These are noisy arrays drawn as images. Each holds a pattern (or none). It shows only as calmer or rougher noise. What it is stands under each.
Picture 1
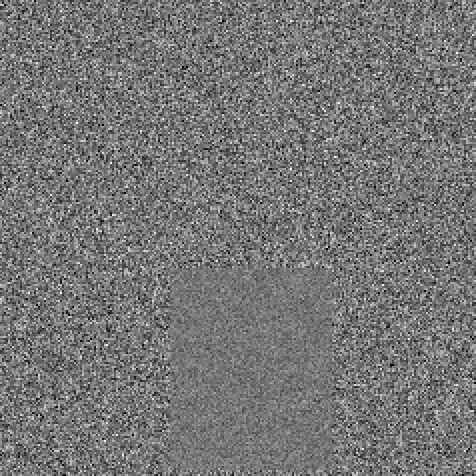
one block
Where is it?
bottom middle
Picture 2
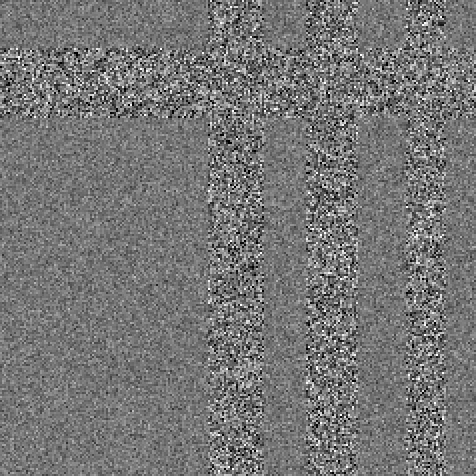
bands of rows crossing bands of columns
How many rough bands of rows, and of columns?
1 and 3
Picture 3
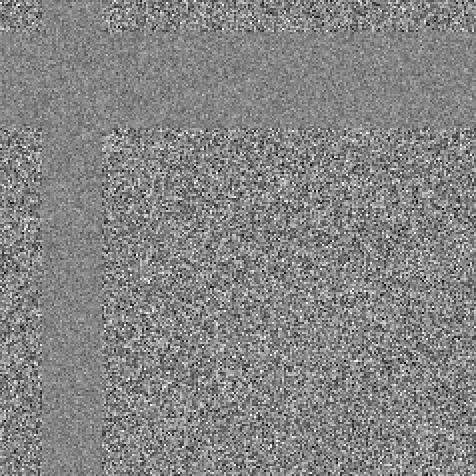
bands of rows crossing bands of columns
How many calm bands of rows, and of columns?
1 and 1
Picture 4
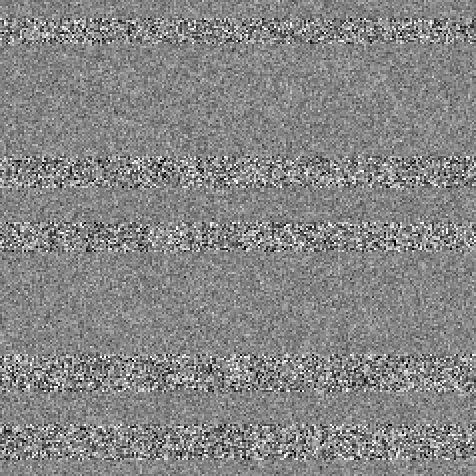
bands of rows
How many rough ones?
5
